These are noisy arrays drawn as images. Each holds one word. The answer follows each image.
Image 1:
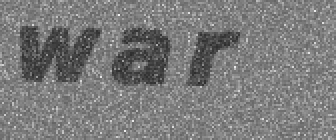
war
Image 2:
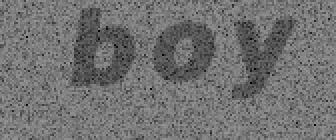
boy
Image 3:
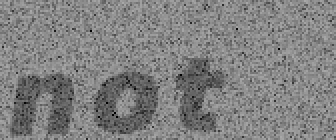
not
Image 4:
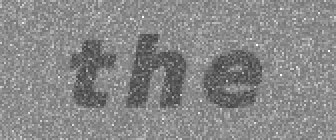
the
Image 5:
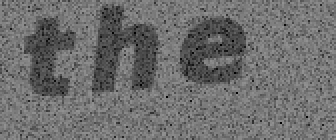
the
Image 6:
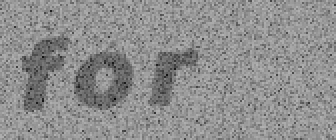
for
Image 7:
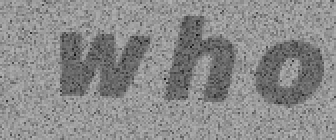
who
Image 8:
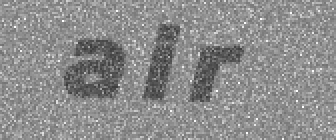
air
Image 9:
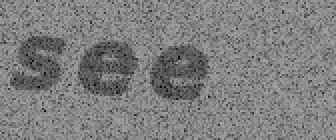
see
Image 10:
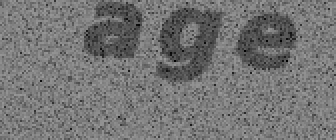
age
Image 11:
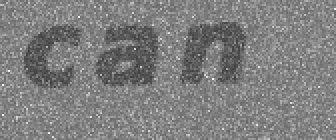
can
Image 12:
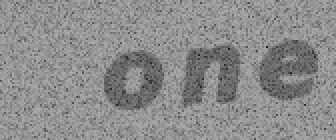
one
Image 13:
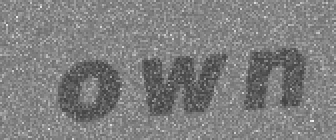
own
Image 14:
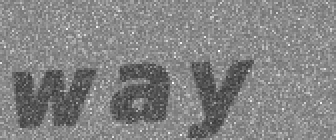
way
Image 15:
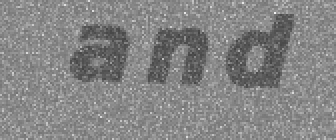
and
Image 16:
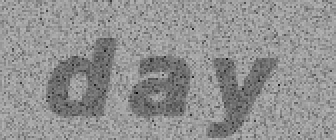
day
